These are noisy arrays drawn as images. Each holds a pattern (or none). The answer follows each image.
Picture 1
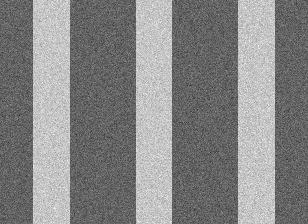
vertical stripes
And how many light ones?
3
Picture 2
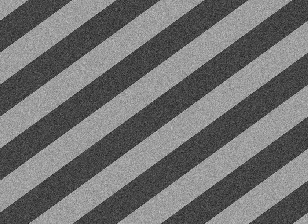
diagonal stripes
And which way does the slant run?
bottom left to top right
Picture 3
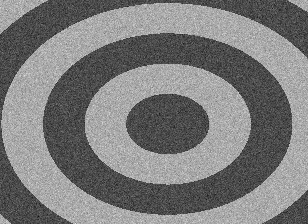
rings round one point
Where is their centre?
centre
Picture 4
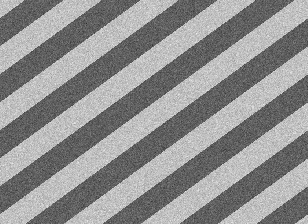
diagonal stripes
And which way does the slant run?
bottom left to top right
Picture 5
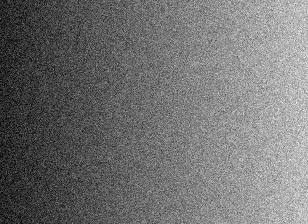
a smooth slope
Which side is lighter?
right
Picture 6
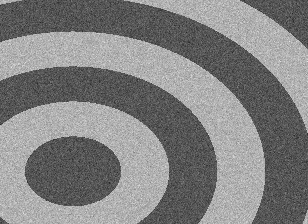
rings round one point
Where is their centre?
bottom left
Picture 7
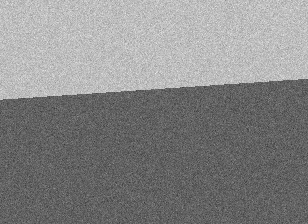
a sharp edge
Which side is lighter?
top
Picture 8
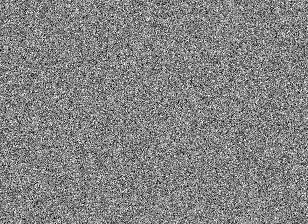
only noise
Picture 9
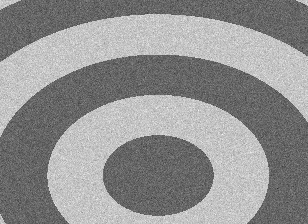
rings round one point
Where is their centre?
bottom middle
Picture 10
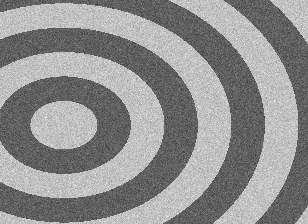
rings round one point
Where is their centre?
middle left
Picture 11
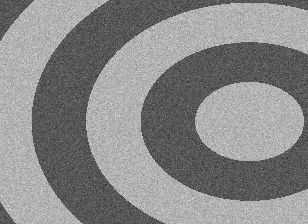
rings round one point
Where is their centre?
middle right
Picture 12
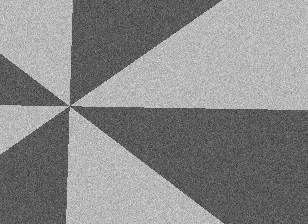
spokes from one point
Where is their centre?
middle left
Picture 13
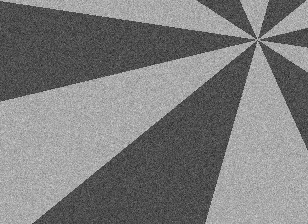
spokes from one point
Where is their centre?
top right
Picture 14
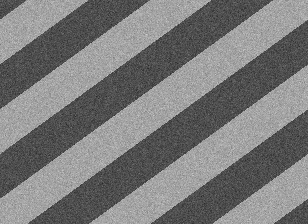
diagonal stripes
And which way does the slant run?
bottom left to top right
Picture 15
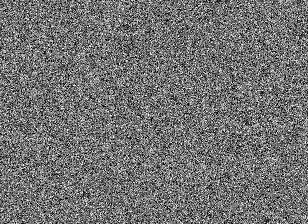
only noise
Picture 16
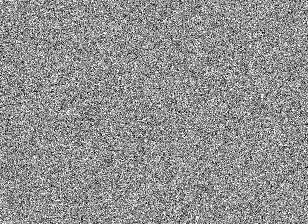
only noise
